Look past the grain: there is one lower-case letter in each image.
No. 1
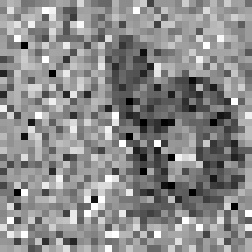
b
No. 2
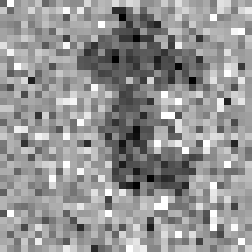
t
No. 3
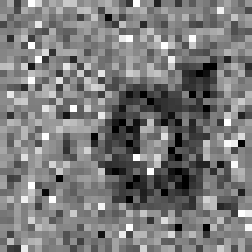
d
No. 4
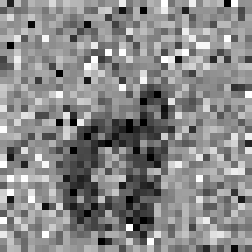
d
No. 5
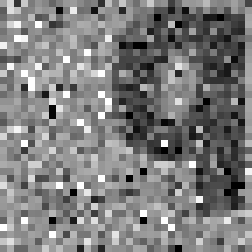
q
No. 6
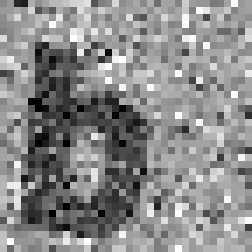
b
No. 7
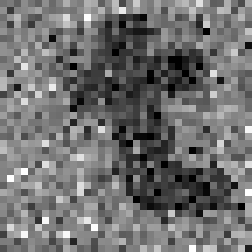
t
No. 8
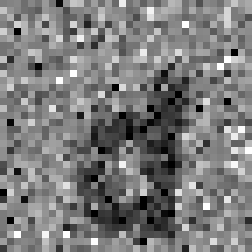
d
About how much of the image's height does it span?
two thirds
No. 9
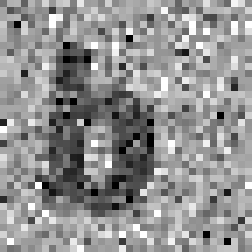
b
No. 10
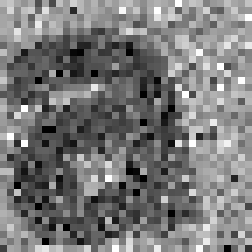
a
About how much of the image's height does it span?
nearly all
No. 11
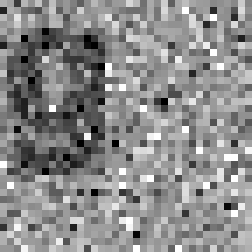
g
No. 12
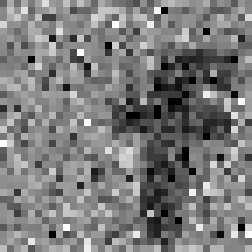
f
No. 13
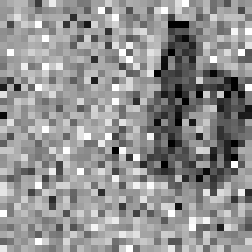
b
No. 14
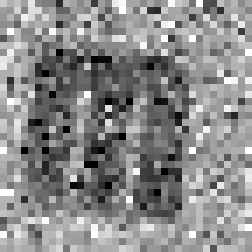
m
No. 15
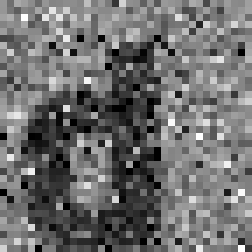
d
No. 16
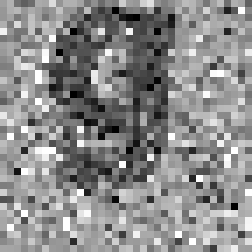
g
